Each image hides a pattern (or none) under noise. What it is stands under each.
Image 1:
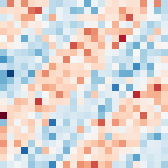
diagonal stripes
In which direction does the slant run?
bottom left to top right
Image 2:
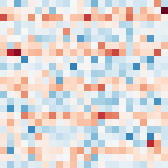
horizontal stripes
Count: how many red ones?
5
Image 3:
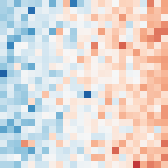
a smooth slope
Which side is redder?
right
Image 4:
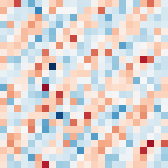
diagonal stripes
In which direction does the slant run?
bottom left to top right
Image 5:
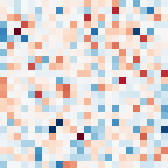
only noise
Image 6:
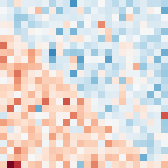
a sharp edge
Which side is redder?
bottom left
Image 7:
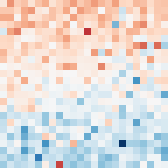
a smooth slope
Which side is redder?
top
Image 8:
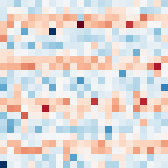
horizontal stripes
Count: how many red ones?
4
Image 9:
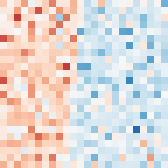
a sharp edge
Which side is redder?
left
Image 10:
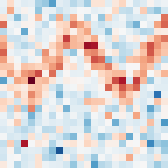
a wavy band
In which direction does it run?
left to right
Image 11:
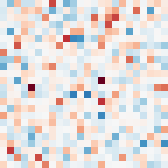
only noise
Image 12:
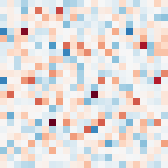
only noise
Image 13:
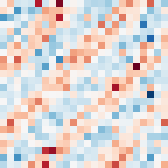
diagonal stripes
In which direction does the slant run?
bottom left to top right
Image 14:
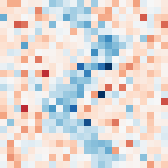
a wavy band
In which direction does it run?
top to bottom
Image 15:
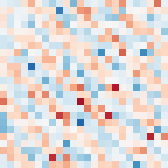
diagonal stripes
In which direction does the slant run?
top left to bottom right
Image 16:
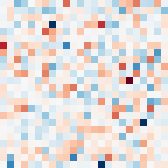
only noise
